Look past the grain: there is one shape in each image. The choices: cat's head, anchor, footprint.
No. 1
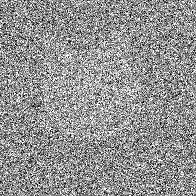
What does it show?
light cat's head
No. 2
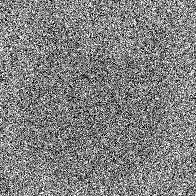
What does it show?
dark cat's head
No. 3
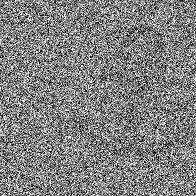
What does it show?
dark anchor
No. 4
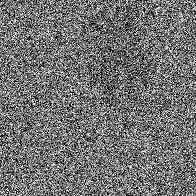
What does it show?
dark footprint
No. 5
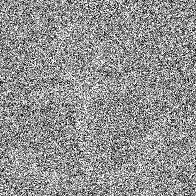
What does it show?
light anchor
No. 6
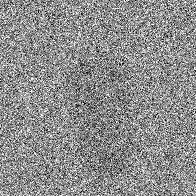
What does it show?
dark footprint
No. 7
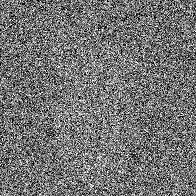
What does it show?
light footprint
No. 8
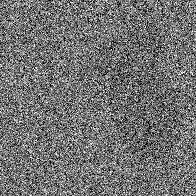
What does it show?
dark footprint
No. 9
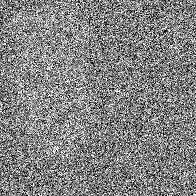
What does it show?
light footprint
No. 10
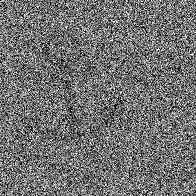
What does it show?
dark anchor
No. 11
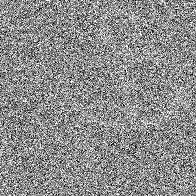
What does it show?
light anchor
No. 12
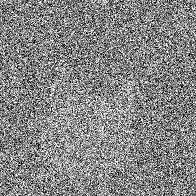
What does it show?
light cat's head
